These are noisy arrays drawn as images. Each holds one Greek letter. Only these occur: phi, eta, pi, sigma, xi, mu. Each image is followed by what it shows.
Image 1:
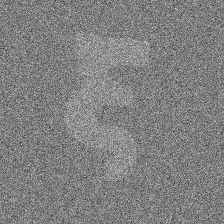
xi
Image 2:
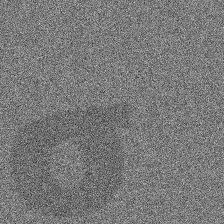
sigma
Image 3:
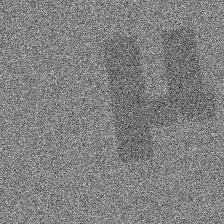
mu
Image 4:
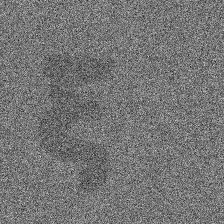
xi
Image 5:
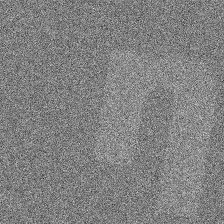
eta
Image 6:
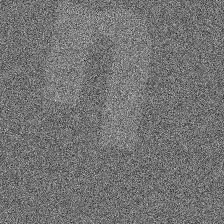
eta
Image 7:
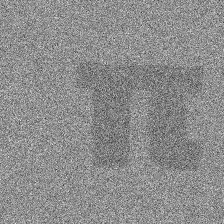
pi
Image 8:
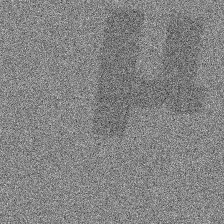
mu
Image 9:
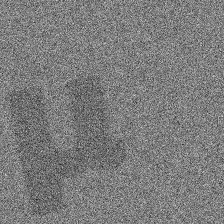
mu
